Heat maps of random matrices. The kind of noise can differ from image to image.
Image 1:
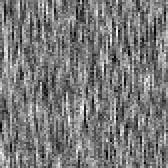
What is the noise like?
streaked along the columns
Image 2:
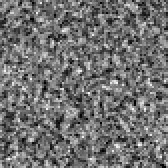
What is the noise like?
blotchy
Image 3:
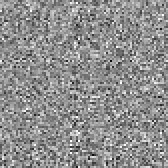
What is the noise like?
low rank plus noise
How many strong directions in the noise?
five to eight
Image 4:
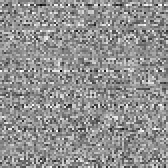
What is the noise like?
rows of uneven size
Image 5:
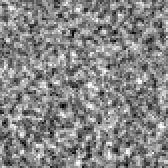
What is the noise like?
blotchy
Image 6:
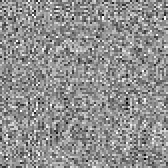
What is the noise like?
low rank plus noise
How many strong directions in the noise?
three or four
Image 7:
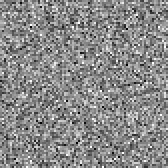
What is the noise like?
independent entries
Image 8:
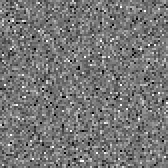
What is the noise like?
heavy tails
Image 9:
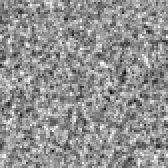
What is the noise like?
blotchy
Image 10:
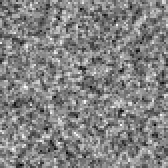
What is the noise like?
blotchy
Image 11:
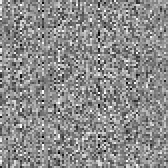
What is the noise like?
columns of uneven size
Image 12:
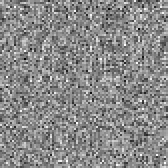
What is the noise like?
low rank plus noise
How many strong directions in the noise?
two
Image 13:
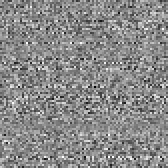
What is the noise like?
rows of uneven size
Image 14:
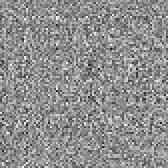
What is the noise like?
low rank plus noise
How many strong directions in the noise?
five to eight
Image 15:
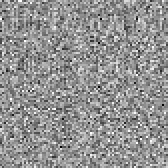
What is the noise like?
low rank plus noise
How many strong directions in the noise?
five to eight
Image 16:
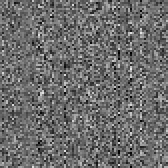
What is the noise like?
columns of uneven size
